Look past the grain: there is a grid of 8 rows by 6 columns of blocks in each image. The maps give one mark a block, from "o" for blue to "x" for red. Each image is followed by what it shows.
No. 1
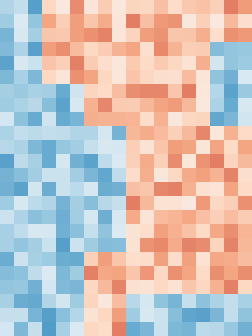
o x x x x x
o x x x x o
o o x x x o
o o o x x x
o o o x x x
o o o x x x
o o x x x x
o o x o o o
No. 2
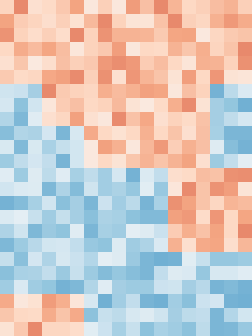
x x x x x x
x x x x x x
o x x x x o
o o x x x o
o o o o x x
o o o o x x
o o o o o o
x x o o o o
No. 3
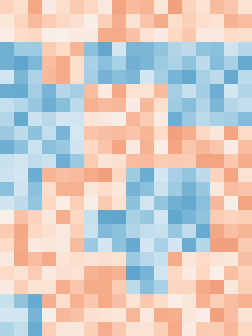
x x x x x x
o x o o o o
o o x x o o
o o x x x x
o x x o o x
x x o o o x
x x x o x x
o x x x x x
